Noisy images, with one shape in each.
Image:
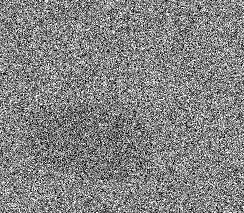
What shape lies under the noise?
ellipse
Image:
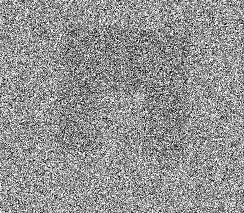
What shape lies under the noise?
square with a notch
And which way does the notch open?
down
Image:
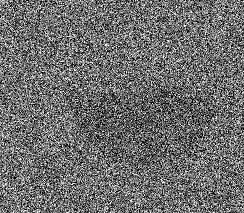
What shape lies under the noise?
half disc
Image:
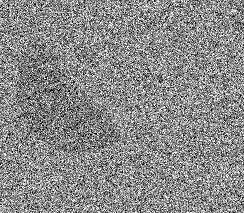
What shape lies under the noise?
half disc
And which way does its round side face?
down and left
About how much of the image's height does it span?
half
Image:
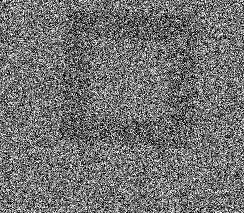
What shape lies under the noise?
square frame
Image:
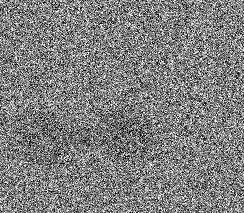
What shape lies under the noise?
dumbbell
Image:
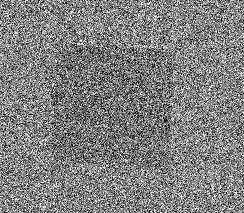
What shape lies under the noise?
square
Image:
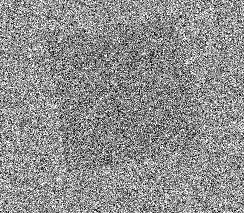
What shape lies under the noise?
square
